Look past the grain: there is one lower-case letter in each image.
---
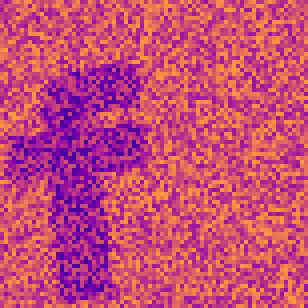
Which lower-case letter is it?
f
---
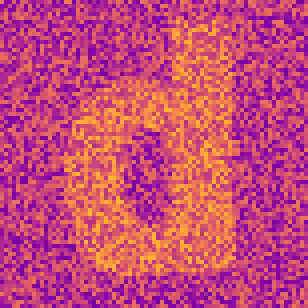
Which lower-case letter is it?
d
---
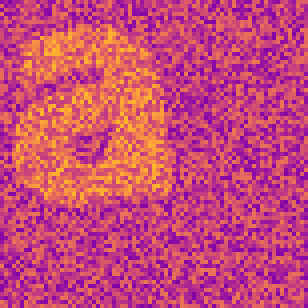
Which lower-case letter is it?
a
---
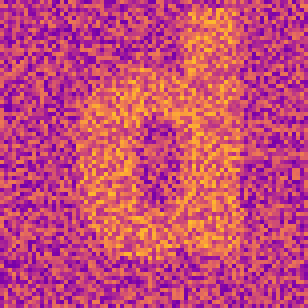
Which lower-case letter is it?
d
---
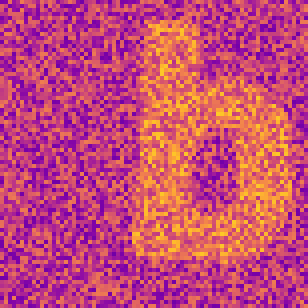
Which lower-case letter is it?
b
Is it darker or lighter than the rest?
lighter
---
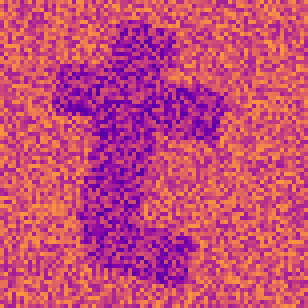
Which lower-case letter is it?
t
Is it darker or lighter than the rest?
darker
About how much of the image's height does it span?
nearly all
